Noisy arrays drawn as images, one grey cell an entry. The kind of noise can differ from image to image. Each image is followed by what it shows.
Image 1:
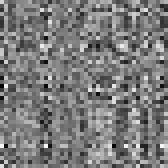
low rank plus noise
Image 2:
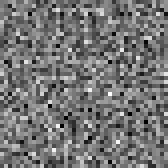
independent entries
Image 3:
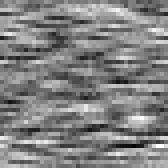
streaked along the rows
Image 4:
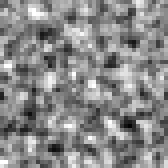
blotchy
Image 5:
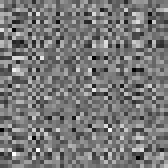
low rank plus noise
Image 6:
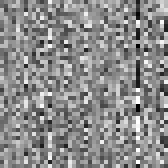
columns of uneven size
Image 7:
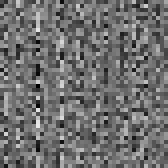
columns of uneven size
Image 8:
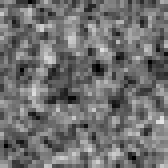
blotchy
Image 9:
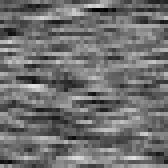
streaked along the rows
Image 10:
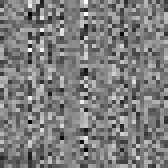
columns of uneven size
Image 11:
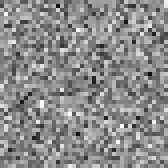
independent entries
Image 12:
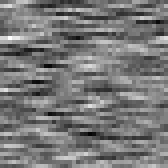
streaked along the rows
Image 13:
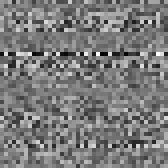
rows of uneven size
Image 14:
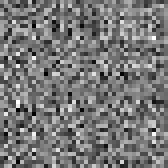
low rank plus noise
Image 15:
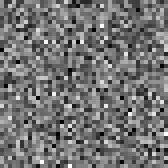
independent entries
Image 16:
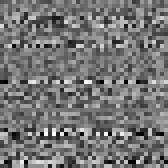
rows of uneven size
